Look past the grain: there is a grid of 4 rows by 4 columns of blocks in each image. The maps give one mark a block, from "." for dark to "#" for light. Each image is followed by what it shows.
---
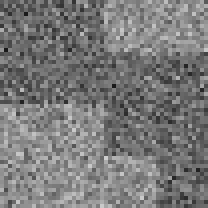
..##
....
##..
###.
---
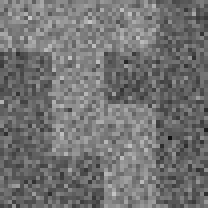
###.
.#..
.##.
..#.
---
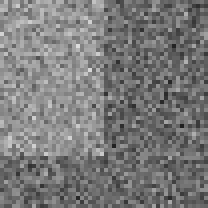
##..
##..
##..
....
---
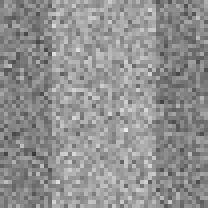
.##.
.##.
.##.
.##.
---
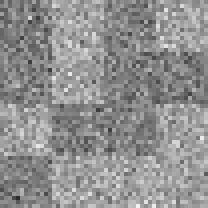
.#.#
.#..
#..#
.###
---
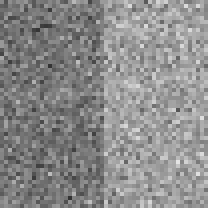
..##
..##
..##
..##
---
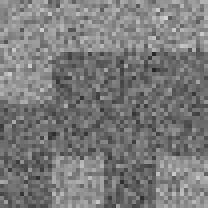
####
#...
....
.#.#
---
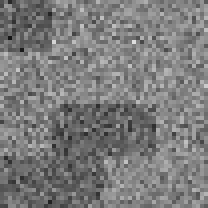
.###
####
#..#
..##
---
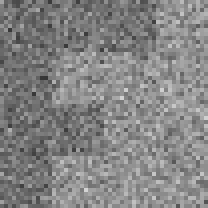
...#
.###
..##
.###
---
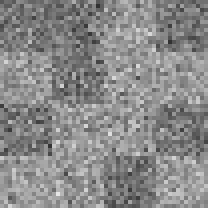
..#.
#.##
.##.
##.#
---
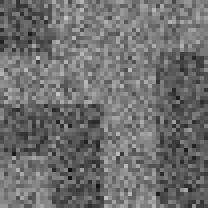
.###
###.
..#.
#.#.
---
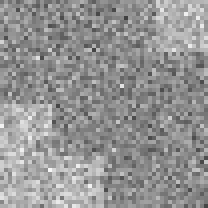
...#
....
#...
##..
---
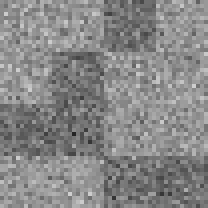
##.#
#.##
..##
##..
